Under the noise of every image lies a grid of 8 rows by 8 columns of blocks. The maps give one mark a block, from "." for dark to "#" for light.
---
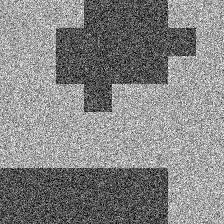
###...##
##.....#
##....##
###.####
########
########
......##
......##
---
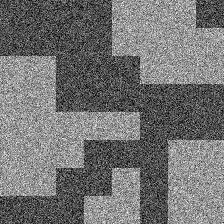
....###.
....####
##...###
##......
#####...
###...##
##..#.##
...##.##
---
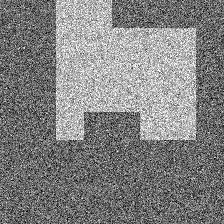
..##....
..#####.
..#####.
..#####.
..#..##.
........
........
........
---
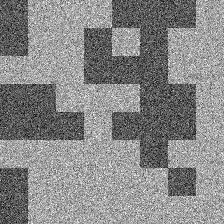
.###...#
.##.#.##
###...##
..###..#
...#...#
#####.##
.#####.#
.#######
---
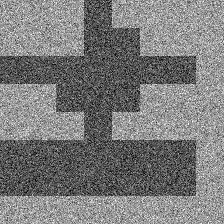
###.####
###..###
.......#
##...###
###.####
.......#
.......#
########
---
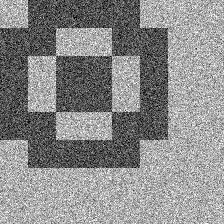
#....###
..##..##
.#..#.##
.#..#.##
..##..##
#....###
########
########
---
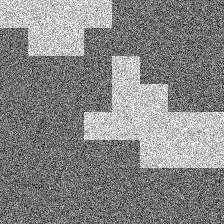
####....
.##.....
....#...
....##..
...#####
.....###
........
........
